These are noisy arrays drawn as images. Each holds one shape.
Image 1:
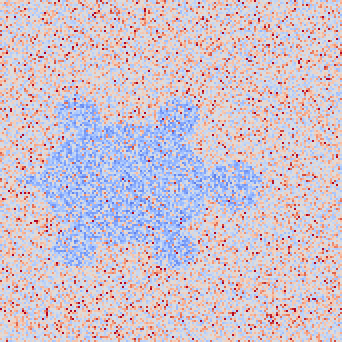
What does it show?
blue turtle
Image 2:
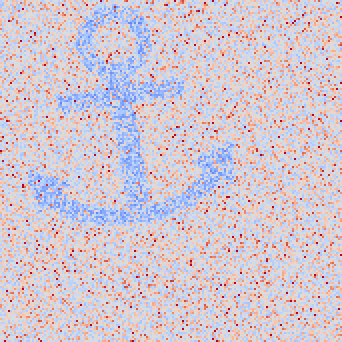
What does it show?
blue anchor
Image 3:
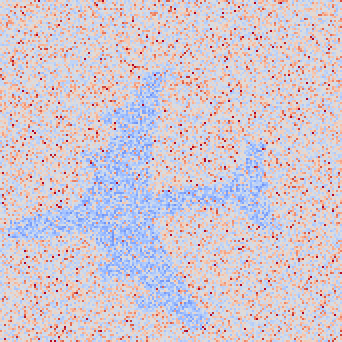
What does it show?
blue airplane
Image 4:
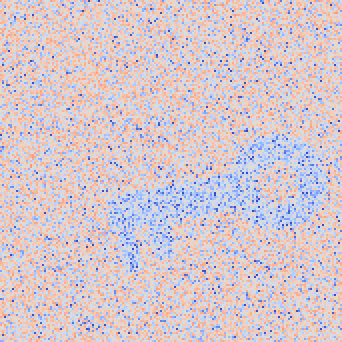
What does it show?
blue key
